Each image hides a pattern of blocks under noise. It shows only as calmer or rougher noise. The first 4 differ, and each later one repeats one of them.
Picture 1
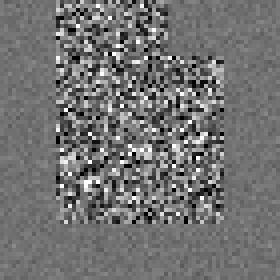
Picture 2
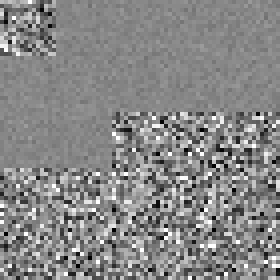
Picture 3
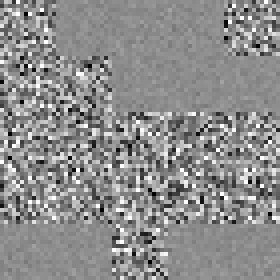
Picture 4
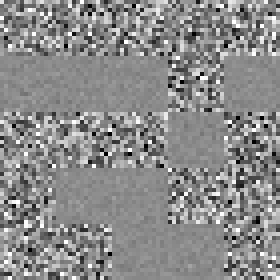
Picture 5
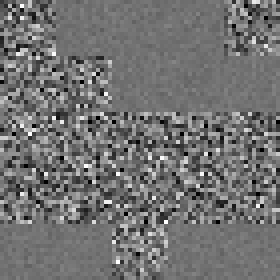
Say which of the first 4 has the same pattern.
3
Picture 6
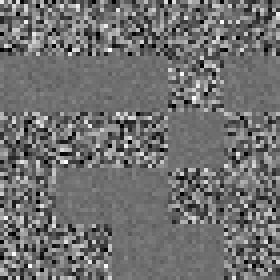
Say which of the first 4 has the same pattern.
4
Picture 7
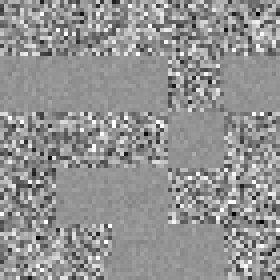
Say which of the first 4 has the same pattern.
4
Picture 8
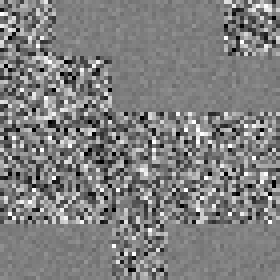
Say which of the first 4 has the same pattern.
3
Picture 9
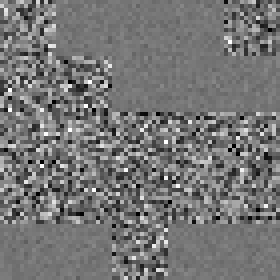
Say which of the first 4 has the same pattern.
3
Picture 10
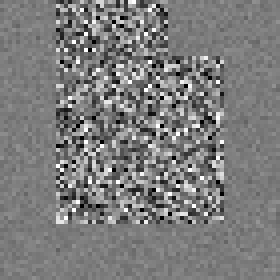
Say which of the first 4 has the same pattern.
1
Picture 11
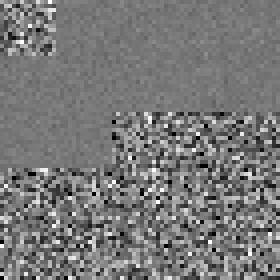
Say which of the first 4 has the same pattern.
2
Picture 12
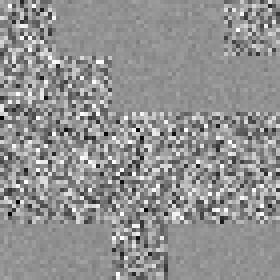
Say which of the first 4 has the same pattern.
3
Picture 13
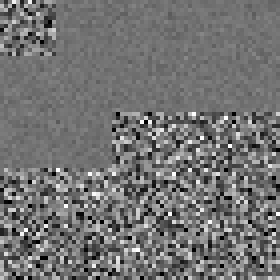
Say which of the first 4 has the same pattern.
2
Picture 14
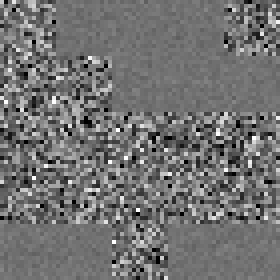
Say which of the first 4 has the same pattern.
3
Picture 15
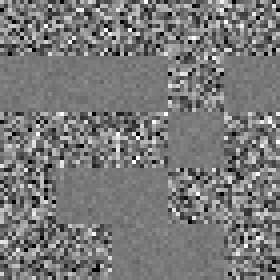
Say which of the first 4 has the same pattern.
4
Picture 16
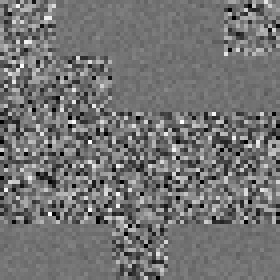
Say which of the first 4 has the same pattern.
3
